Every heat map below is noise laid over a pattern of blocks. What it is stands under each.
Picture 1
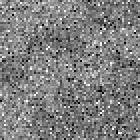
no symmetry
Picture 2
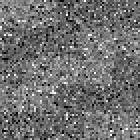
the same after a half turn
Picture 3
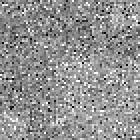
mirrored about the diagonal from the top left
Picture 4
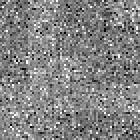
mirrored about the diagonal from the bottom left
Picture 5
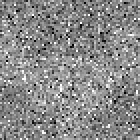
left and right mirror each other
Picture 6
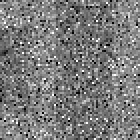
top and bottom mirror each other
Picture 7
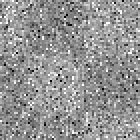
mirrored about the diagonal from the bottom left
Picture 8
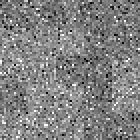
no symmetry
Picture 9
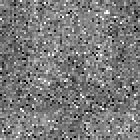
left and right mirror each other
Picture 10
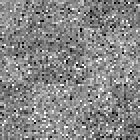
mirrored about the diagonal from the top left
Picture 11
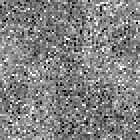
the same after a half turn
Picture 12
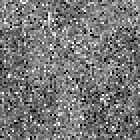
left and right mirror each other
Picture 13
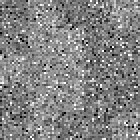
top and bottom mirror each other
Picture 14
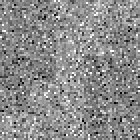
the same after a half turn
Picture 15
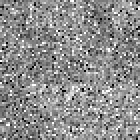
no symmetry
